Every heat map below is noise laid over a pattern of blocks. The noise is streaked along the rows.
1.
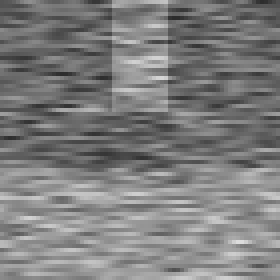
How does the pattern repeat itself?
left and right mirror each other
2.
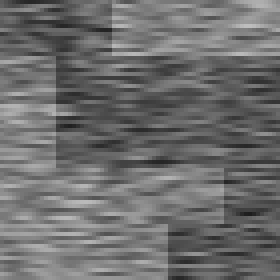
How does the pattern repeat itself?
no symmetry
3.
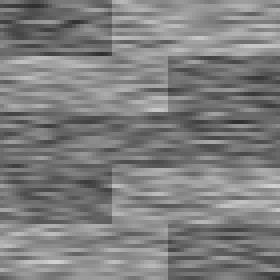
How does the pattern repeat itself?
the same after a half turn
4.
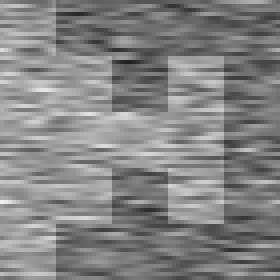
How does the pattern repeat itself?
top and bottom mirror each other
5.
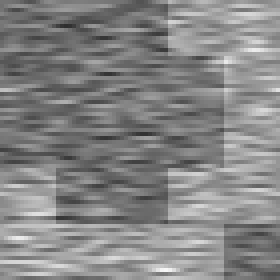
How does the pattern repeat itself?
mirrored about the diagonal from the top left
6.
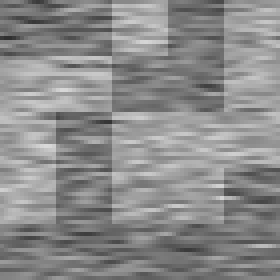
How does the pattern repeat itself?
no symmetry
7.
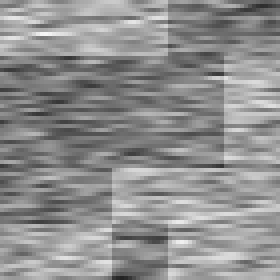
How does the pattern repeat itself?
no symmetry
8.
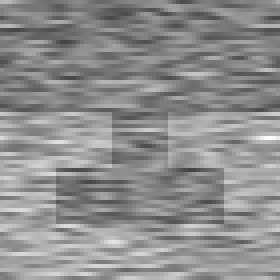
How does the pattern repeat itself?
left and right mirror each other
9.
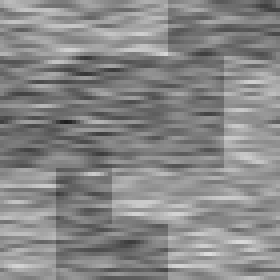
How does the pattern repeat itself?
no symmetry
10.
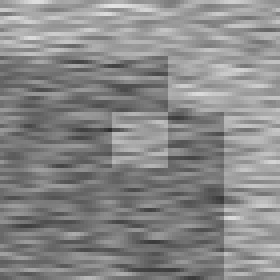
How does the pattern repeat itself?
mirrored about the diagonal from the bottom left
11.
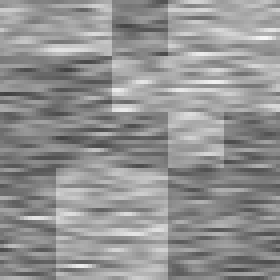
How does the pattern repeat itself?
no symmetry
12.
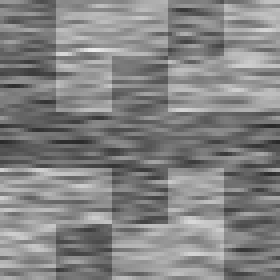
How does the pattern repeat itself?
the same after a half turn
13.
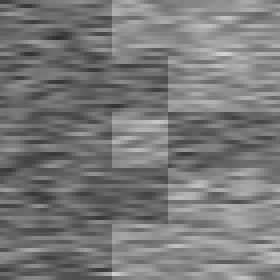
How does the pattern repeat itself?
top and bottom mirror each other
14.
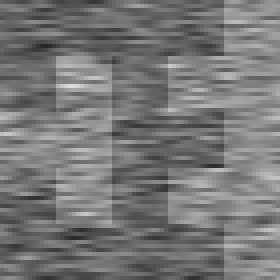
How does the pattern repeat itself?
top and bottom mirror each other
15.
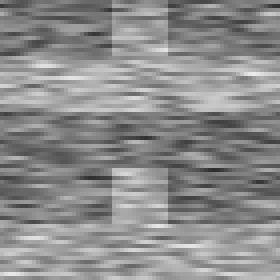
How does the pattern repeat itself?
left and right mirror each other
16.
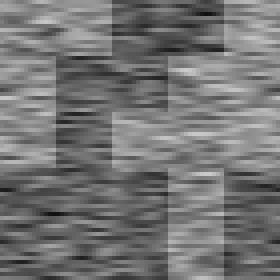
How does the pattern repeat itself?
no symmetry
